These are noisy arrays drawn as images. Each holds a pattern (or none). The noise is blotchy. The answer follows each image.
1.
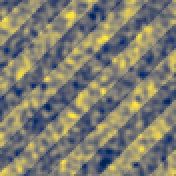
diagonal stripes
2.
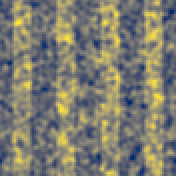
vertical stripes
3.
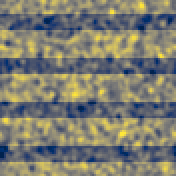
horizontal stripes
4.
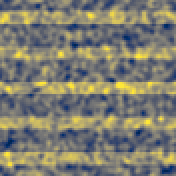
horizontal stripes
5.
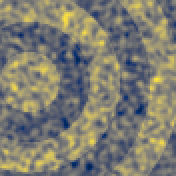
rings round one point
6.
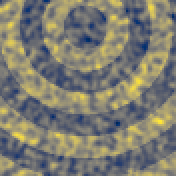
rings round one point
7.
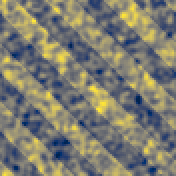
diagonal stripes
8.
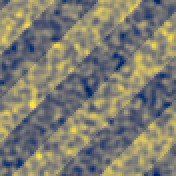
diagonal stripes
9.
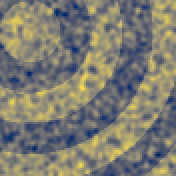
rings round one point
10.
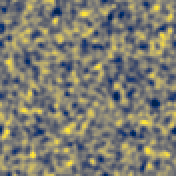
only noise
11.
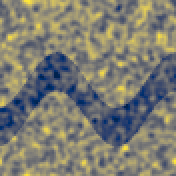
a wavy band
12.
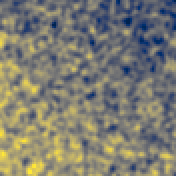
a smooth slope
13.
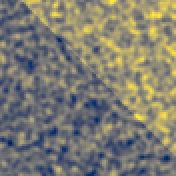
a sharp edge
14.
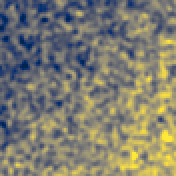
a smooth slope
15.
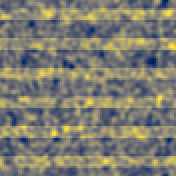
horizontal stripes
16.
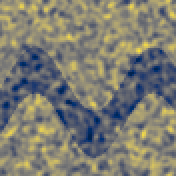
a wavy band
